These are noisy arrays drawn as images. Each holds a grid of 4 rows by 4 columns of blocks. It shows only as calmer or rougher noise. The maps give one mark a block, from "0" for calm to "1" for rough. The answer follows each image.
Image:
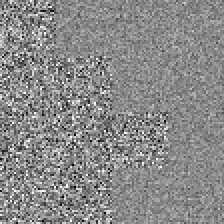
1 0 0 0
1 1 0 0
1 1 1 0
1 1 0 0
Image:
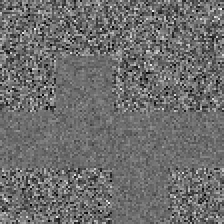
1 1 1 1
1 0 1 1
0 0 0 0
1 1 0 1
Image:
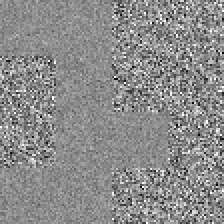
0 0 1 1
1 0 1 1
1 0 0 1
0 0 1 1
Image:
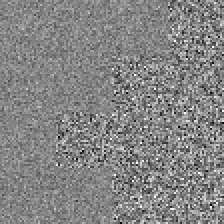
0 0 0 1
0 0 1 1
0 1 1 1
0 0 1 1
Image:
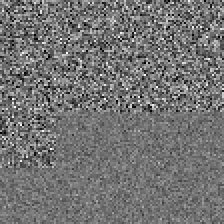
1 1 1 1
1 1 1 1
1 0 0 0
0 0 0 0
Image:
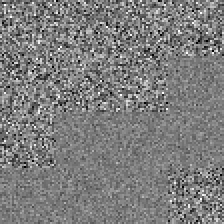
1 1 1 1
1 1 1 0
1 0 0 0
0 0 0 1
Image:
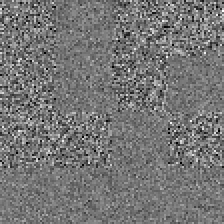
1 0 1 1
1 0 1 0
1 1 0 1
0 0 0 0
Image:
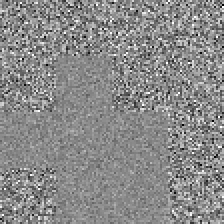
1 1 1 1
1 0 1 1
0 0 0 1
1 0 0 1
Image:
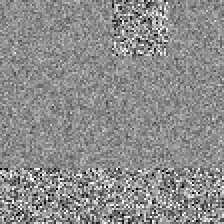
0 0 1 0
0 0 0 0
0 0 0 0
1 1 1 1
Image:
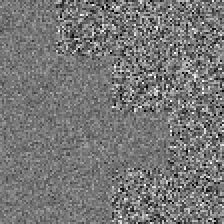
0 1 1 1
0 0 1 1
0 0 0 1
0 0 1 1
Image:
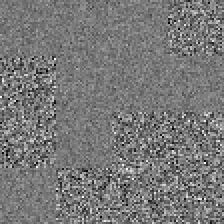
0 0 0 1
1 0 0 0
1 0 1 1
0 1 1 1
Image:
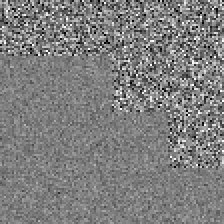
1 1 1 1
0 0 1 1
0 0 0 1
0 0 0 0
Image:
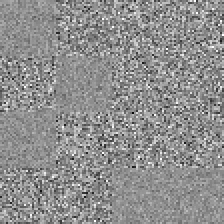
0 1 1 1
1 0 1 1
0 1 1 1
1 1 0 0
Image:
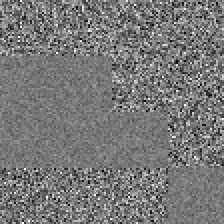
1 1 1 1
0 0 1 1
0 0 0 1
1 1 1 0
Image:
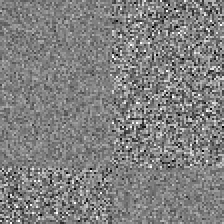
0 0 1 1
0 0 1 1
0 0 1 1
1 1 0 0
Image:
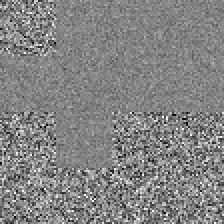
1 0 0 0
0 0 0 0
1 0 1 1
1 1 1 1
